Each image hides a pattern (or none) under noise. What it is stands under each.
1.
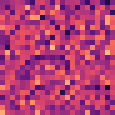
only noise
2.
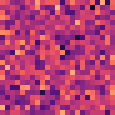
only noise
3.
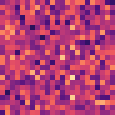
only noise
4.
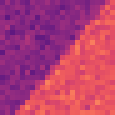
a sharp edge
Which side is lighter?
bottom right
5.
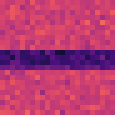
one horizontal stripe
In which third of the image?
middle
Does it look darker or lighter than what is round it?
darker
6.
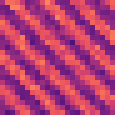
diagonal stripes
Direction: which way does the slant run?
top left to bottom right
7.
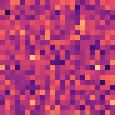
only noise
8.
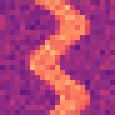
a wavy band
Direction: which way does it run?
top to bottom
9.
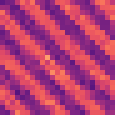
diagonal stripes
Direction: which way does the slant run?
top left to bottom right
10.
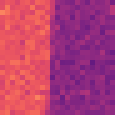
a sharp edge
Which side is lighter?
left
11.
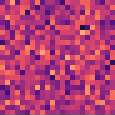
only noise
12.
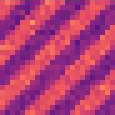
diagonal stripes
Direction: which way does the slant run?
bottom left to top right
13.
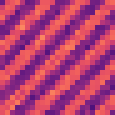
diagonal stripes
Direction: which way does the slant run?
bottom left to top right
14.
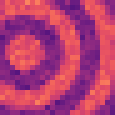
rings round one point
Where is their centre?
middle left
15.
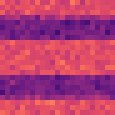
horizontal stripes
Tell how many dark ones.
2
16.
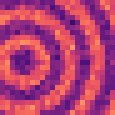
rings round one point
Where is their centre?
middle left
